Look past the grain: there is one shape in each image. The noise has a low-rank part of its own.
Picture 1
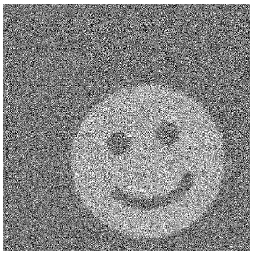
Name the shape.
smiling face
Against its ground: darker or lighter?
lighter
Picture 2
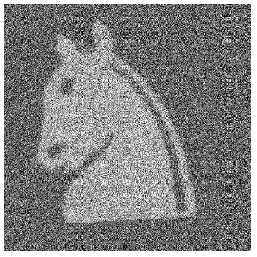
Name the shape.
chess knight
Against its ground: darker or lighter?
lighter
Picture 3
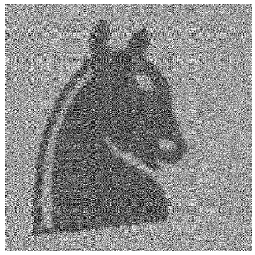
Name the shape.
chess knight
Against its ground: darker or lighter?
darker
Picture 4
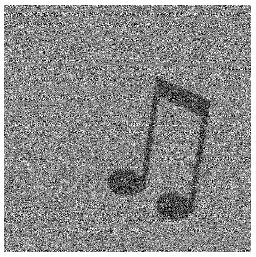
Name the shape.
pair of musical notes
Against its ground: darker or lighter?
darker
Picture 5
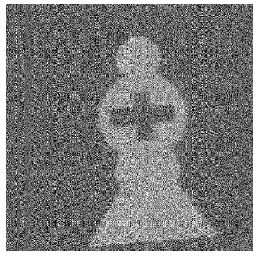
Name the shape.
chess bishop
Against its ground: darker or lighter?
lighter
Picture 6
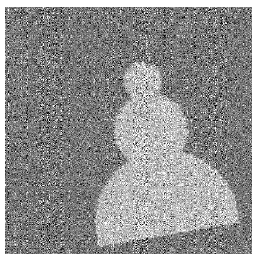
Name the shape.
chess pawn
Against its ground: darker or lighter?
lighter
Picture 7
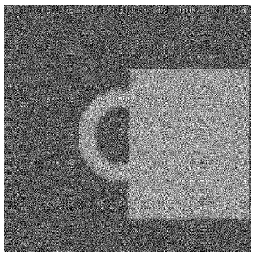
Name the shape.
cup
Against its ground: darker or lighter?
lighter
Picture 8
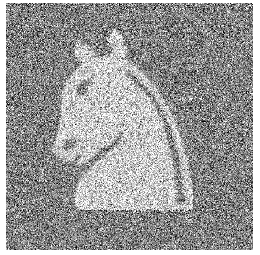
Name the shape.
chess knight
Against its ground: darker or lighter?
lighter
